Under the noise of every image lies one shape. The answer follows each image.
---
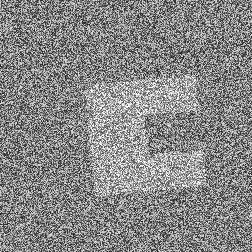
square with a notch
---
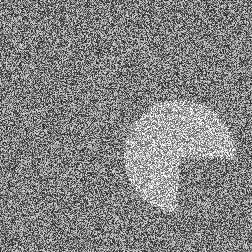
disc with a wedge cut out
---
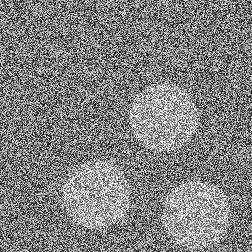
three dots
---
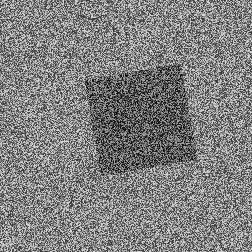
square
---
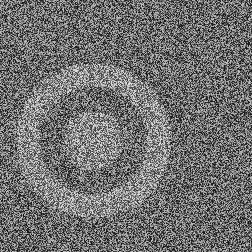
bullseye
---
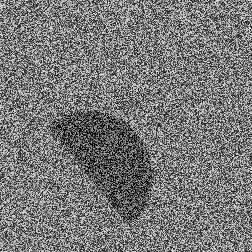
half disc
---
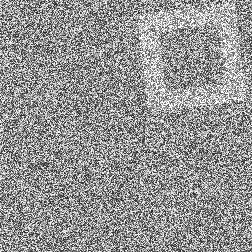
square frame
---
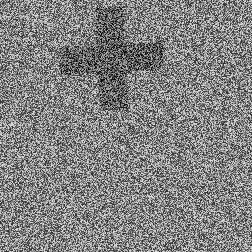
cross
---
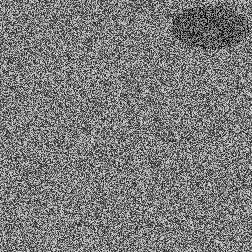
ellipse
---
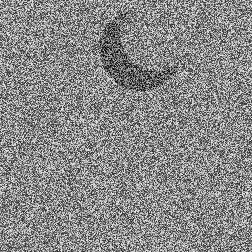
crescent
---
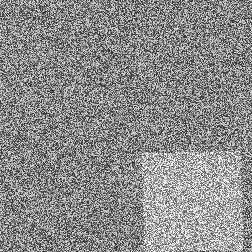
square
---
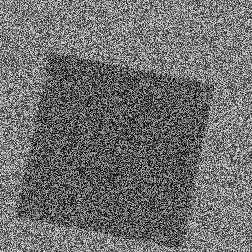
square
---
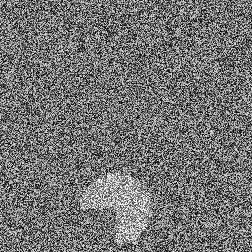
disc with a wedge cut out
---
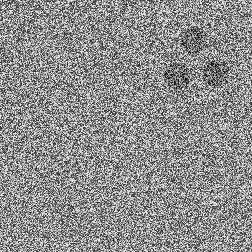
three dots
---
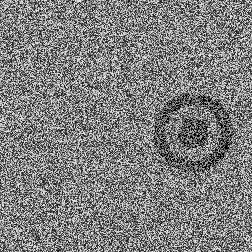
bullseye
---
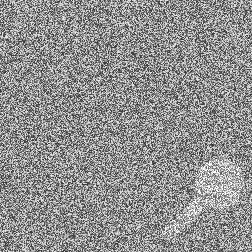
lollipop
